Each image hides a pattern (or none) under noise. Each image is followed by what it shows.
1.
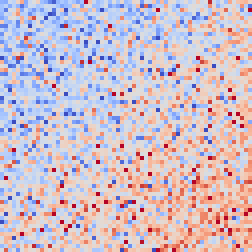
a smooth slope
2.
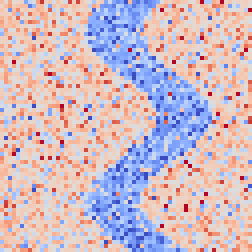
a wavy band
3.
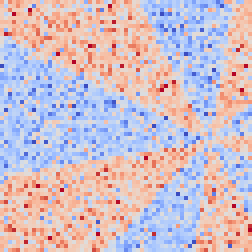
spokes from one point
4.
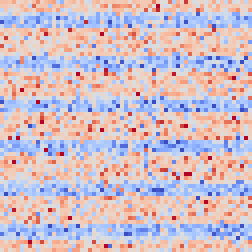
horizontal stripes
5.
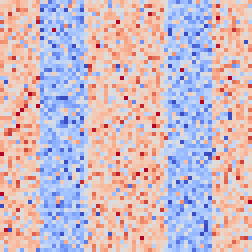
vertical stripes
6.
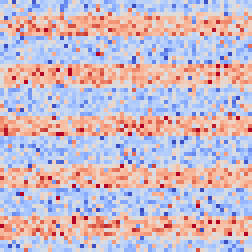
horizontal stripes
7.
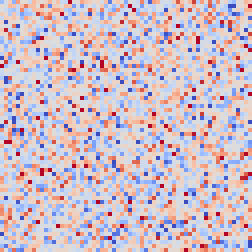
only noise
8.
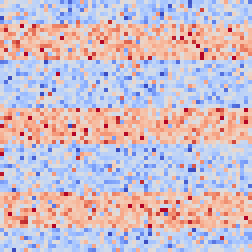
horizontal stripes
